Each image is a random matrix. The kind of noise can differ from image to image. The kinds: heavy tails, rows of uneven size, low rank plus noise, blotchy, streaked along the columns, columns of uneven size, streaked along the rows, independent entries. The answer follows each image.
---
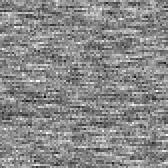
streaked along the rows
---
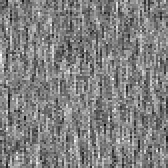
streaked along the columns
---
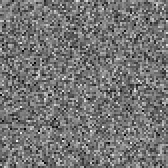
independent entries
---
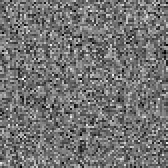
low rank plus noise
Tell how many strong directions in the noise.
five to eight
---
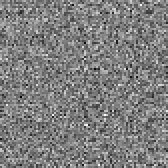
low rank plus noise
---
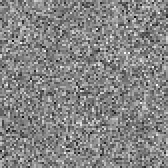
independent entries
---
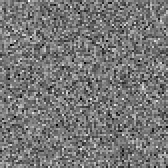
independent entries
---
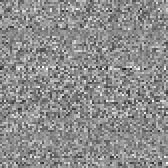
rows of uneven size
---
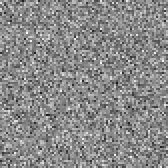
independent entries
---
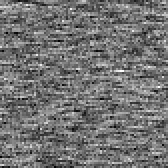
streaked along the rows
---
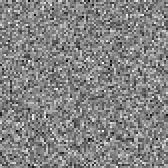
low rank plus noise
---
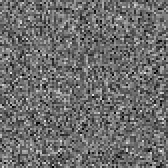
low rank plus noise
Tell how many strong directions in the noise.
three or four
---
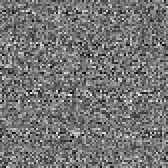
rows of uneven size
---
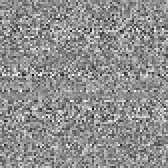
rows of uneven size
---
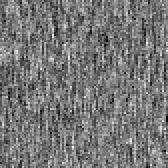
streaked along the columns
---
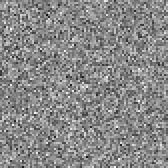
independent entries
